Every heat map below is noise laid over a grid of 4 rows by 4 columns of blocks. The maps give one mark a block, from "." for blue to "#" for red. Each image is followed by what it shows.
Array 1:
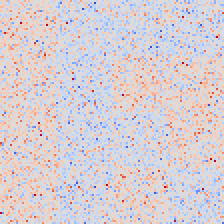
# . . .
# . # #
# . . #
# . # .
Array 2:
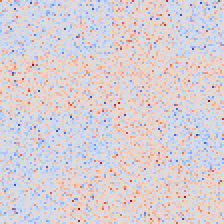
. . # .
# # # #
. . # .
. # # #
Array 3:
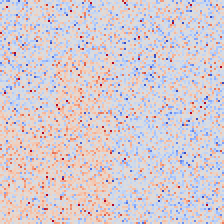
. . . .
. # . .
# # . .
# # . .
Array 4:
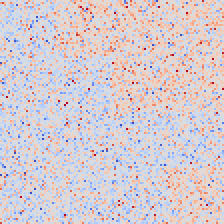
. # # #
. . # #
. . . .
. . . #
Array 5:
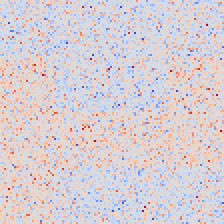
. . . .
# . . #
# # # #
# . . .
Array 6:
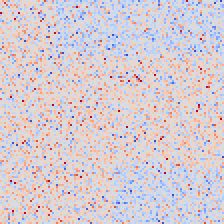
# . . .
# # # #
# # # #
# # . .
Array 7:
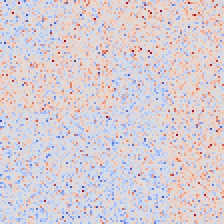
. # # #
# # . #
. . . #
. . . #
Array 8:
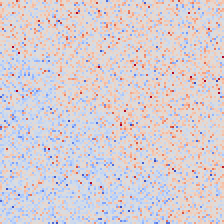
# # # #
. # # #
. . # #
. . . #
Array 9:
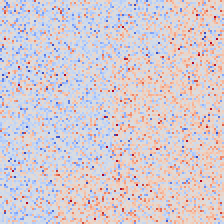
. . . #
. . # #
. . # #
. # # #
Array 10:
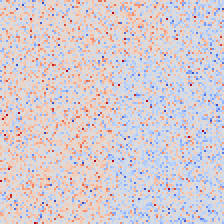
# # # .
# # . .
# # . .
# # . .
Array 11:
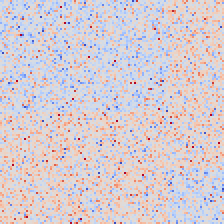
. . . #
. . . #
# # # #
# # # .
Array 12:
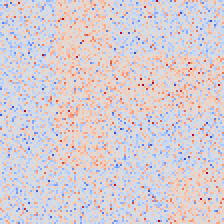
. # . .
. # # #
. # . .
. . . #
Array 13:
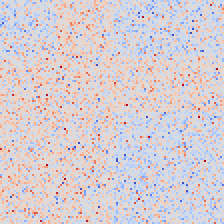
. # . .
# # # #
# # . .
# # . .
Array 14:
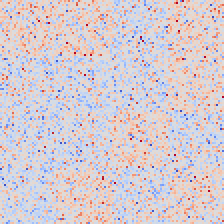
# # . #
. . . #
. . # .
. # . #
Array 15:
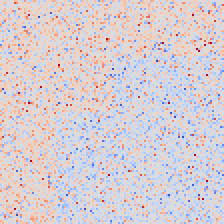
# # # #
# # . .
# . . .
# . . .
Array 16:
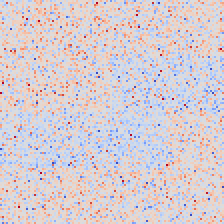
# # # #
# # . .
. . . #
# # # #
